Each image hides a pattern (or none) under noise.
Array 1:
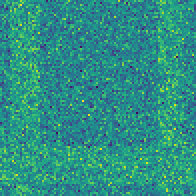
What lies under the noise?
bands of rows crossing bands of columns
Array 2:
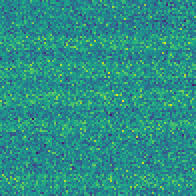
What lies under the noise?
bands of rows
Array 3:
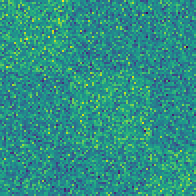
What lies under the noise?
blocks along the diagonal
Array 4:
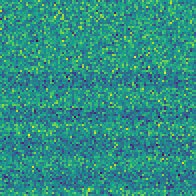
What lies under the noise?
bands of rows
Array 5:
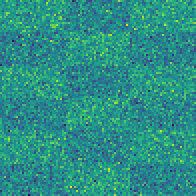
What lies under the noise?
a checkerboard
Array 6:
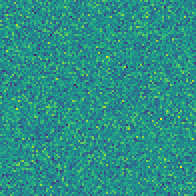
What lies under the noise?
only noise
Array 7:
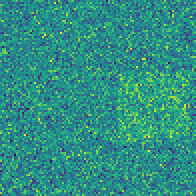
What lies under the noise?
one block
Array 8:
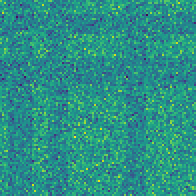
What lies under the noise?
bands of rows crossing bands of columns
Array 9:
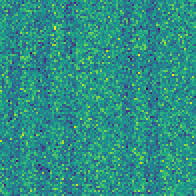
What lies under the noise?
bands of columns
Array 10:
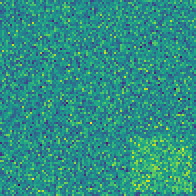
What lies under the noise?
one block
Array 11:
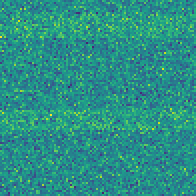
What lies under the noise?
bands of rows
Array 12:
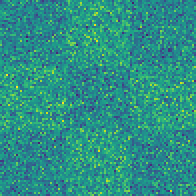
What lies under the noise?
a checkerboard
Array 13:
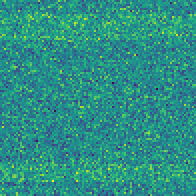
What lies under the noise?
bands of rows
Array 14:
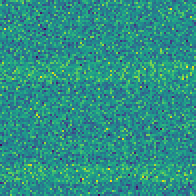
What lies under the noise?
bands of rows
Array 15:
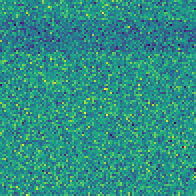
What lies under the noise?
one band of rows
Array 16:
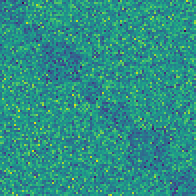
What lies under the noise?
blocks along the diagonal
